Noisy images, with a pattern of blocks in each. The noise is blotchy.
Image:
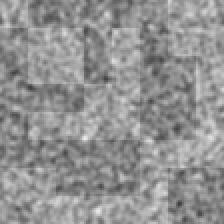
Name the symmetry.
mirrored about the diagonal from the top left
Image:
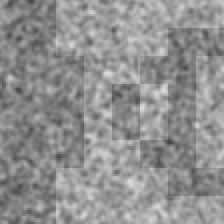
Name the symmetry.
top and bottom mirror each other
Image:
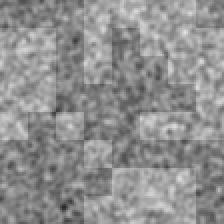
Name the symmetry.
mirrored about the diagonal from the bottom left
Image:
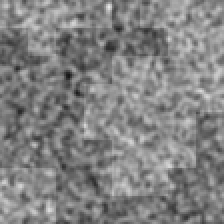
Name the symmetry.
no symmetry
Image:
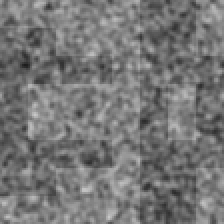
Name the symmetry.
top and bottom mirror each other
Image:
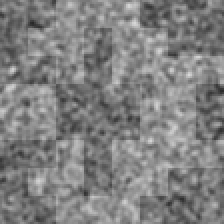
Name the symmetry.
top and bottom mirror each other
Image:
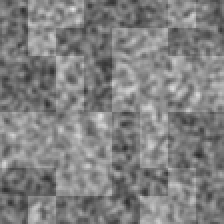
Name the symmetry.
the same after a half turn
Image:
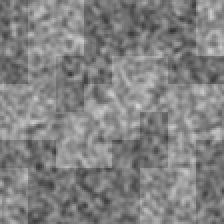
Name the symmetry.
the same after a half turn
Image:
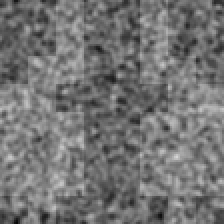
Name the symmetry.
left and right mirror each other
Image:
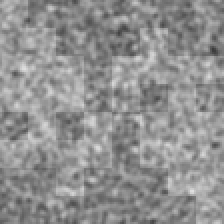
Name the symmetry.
the same after a half turn
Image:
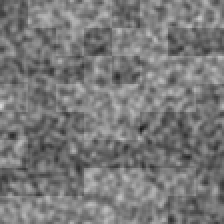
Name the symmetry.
no symmetry
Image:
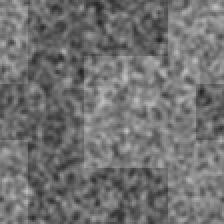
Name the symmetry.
top and bottom mirror each other
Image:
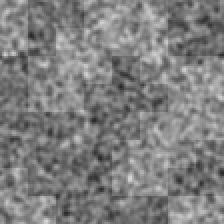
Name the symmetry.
mirrored about the diagonal from the bottom left
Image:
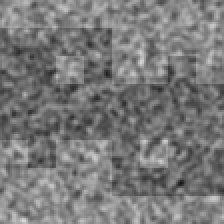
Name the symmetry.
the same after a half turn
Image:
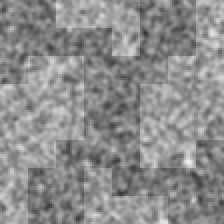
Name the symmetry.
the same after a half turn
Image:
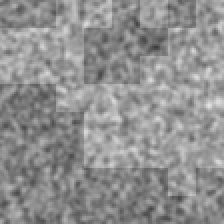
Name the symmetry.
no symmetry
